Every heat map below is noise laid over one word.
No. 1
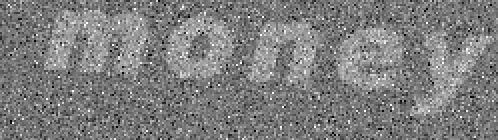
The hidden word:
money
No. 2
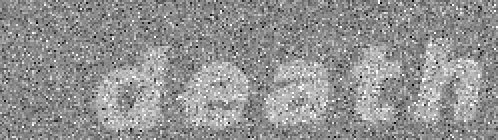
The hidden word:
death
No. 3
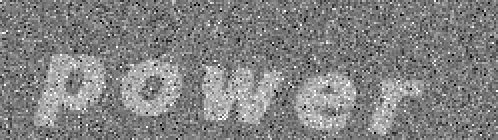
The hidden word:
power
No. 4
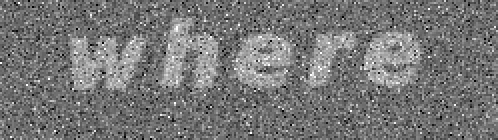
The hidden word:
where
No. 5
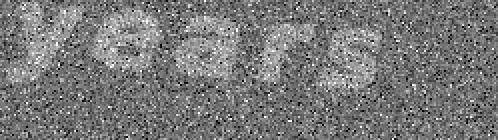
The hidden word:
years
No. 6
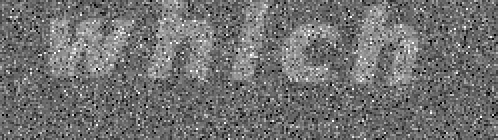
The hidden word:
which
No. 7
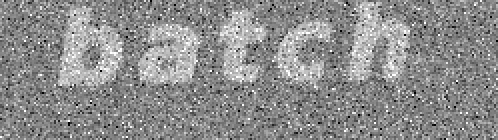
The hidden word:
batch
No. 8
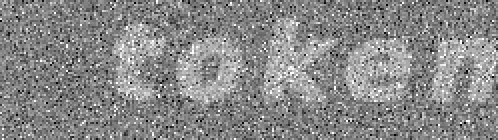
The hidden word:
token
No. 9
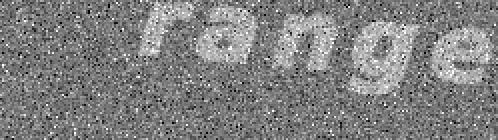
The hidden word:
range
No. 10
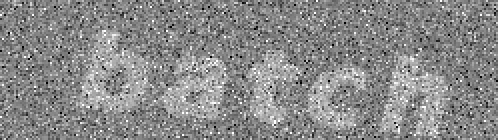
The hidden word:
batch
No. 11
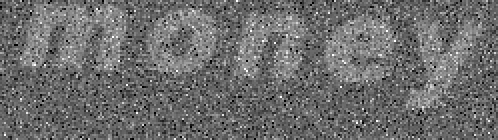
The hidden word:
money
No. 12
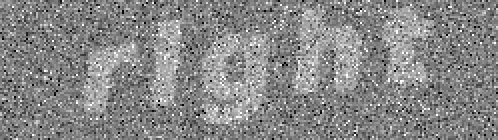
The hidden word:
right
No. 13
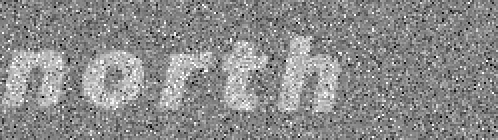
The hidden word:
north
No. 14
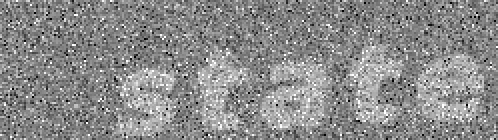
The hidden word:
state
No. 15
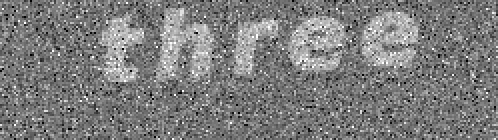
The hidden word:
three
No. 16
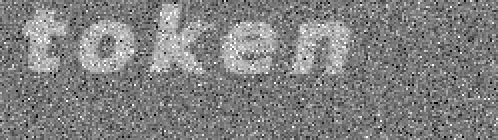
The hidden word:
token
